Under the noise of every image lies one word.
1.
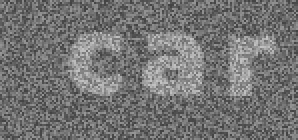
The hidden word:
car
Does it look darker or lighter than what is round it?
lighter
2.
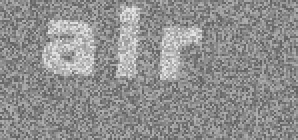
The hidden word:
air
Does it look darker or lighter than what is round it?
lighter
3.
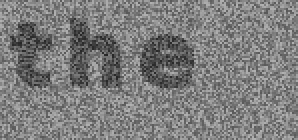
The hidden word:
the
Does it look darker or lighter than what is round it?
darker
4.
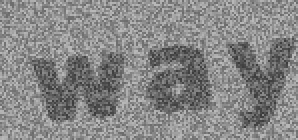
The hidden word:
way
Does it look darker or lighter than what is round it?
darker
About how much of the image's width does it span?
nearly all
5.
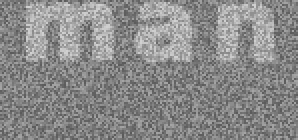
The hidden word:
man
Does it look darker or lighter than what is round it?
lighter
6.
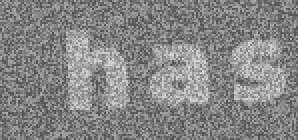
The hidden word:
has
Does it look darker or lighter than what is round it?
lighter
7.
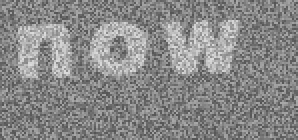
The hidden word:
now
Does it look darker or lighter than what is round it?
lighter
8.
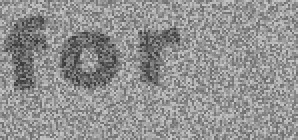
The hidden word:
for
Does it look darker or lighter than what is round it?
darker
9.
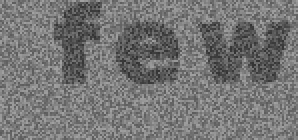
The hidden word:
few
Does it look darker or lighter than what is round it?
darker
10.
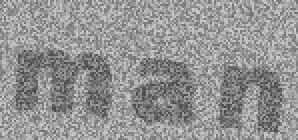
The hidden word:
man
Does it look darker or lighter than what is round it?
darker
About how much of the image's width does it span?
nearly all
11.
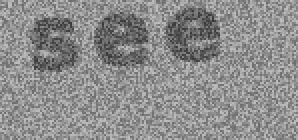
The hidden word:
see
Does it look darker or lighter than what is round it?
darker
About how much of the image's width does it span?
two thirds
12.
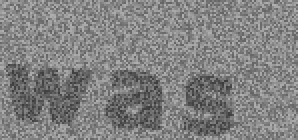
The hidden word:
was
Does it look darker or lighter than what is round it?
darker
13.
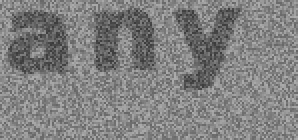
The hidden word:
any
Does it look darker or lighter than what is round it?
darker
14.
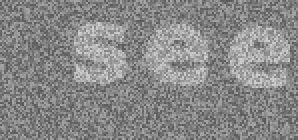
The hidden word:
see
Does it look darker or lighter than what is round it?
lighter
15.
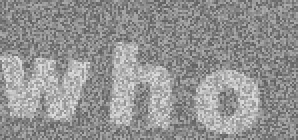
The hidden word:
who
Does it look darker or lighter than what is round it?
lighter
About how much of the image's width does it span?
nearly all
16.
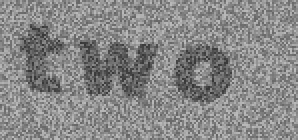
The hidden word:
two
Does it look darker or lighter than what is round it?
darker
